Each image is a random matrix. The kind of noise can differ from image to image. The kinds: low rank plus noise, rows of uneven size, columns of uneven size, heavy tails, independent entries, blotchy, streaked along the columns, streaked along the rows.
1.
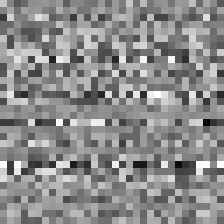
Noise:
rows of uneven size
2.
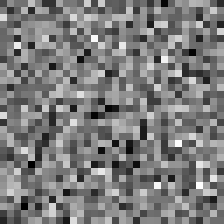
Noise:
independent entries
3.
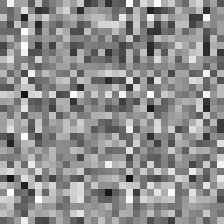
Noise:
low rank plus noise
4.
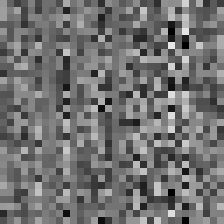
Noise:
columns of uneven size
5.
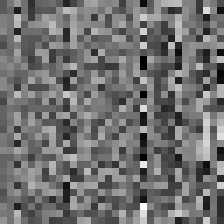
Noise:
columns of uneven size
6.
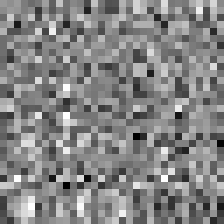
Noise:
low rank plus noise
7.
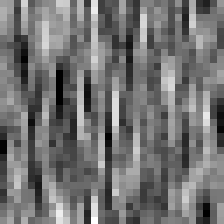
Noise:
streaked along the columns
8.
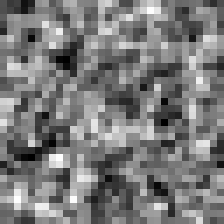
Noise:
blotchy
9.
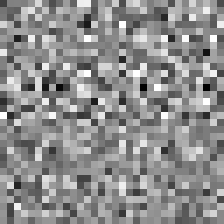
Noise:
low rank plus noise
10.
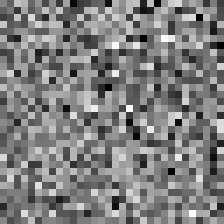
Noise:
low rank plus noise
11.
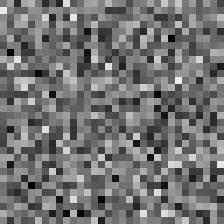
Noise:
independent entries
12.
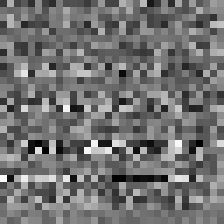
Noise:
rows of uneven size
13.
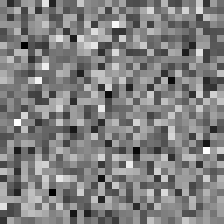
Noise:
independent entries
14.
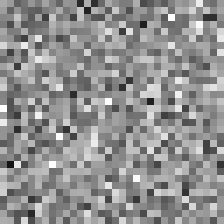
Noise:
independent entries
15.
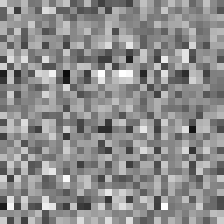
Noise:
low rank plus noise
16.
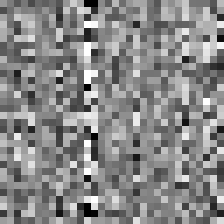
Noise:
columns of uneven size
